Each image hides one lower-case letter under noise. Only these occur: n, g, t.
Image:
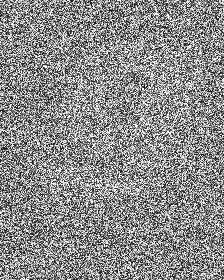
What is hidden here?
light g
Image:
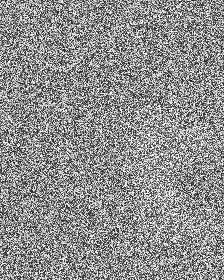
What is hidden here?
light t
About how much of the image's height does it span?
half
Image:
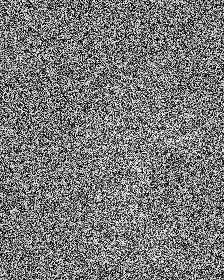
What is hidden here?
light t
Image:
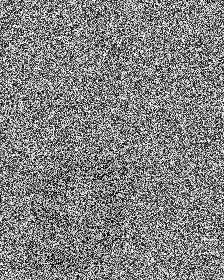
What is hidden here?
dark g
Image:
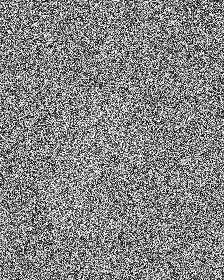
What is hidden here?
light t
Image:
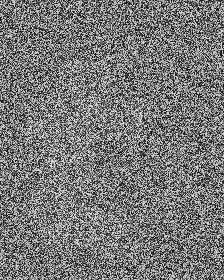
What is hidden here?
light t
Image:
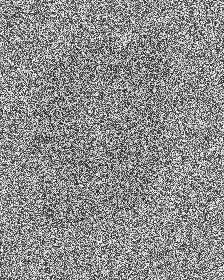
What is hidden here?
dark g
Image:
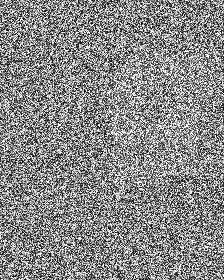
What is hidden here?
light g
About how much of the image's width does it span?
half
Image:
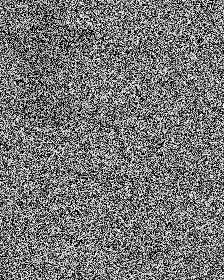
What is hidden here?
dark t, top left
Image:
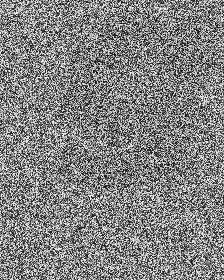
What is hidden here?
dark g
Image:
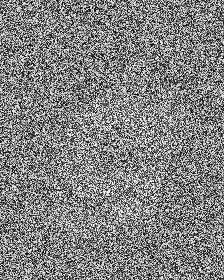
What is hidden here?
light g
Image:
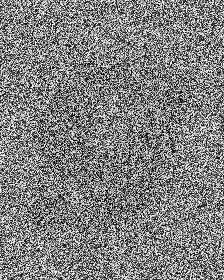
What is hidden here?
dark g
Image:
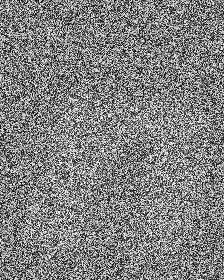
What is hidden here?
light n
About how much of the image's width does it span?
nearly all
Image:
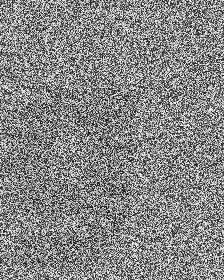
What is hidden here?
dark g
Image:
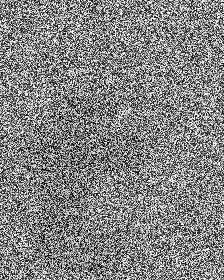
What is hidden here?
dark t
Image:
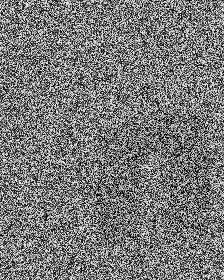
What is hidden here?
dark n
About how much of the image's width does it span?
half
